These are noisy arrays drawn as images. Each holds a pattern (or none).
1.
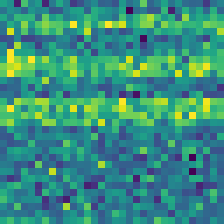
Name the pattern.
bands of rows
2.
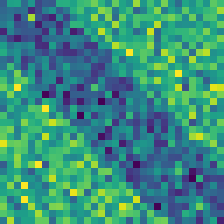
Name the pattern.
a diagonal band
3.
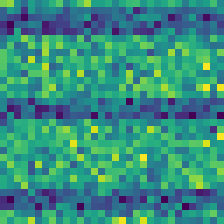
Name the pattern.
bands of rows
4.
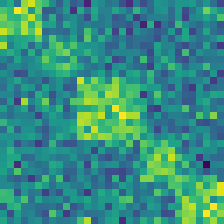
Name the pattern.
blocks along the diagonal
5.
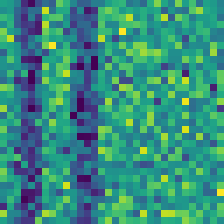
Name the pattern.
bands of columns
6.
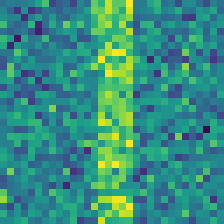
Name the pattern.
one band of columns
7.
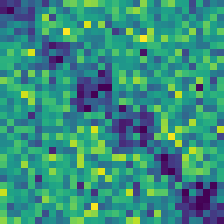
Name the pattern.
blocks along the diagonal
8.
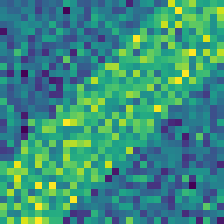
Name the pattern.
a diagonal band
